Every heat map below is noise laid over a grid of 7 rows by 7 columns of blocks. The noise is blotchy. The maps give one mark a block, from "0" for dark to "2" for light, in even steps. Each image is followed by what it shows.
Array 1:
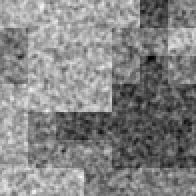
2222201
1222112
1222101
2222000
2100000
2111000
2221111
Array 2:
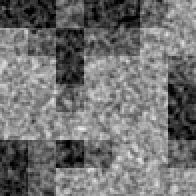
0010012
2101122
2202221
2212220
2222220
0101221
0122222
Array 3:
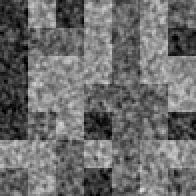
0202121
0112120
0222122
0221112
0120110
2212122
1210121
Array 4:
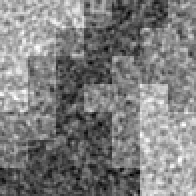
2221001
2210011
2100111
2101121
1100122
1000122
0000022
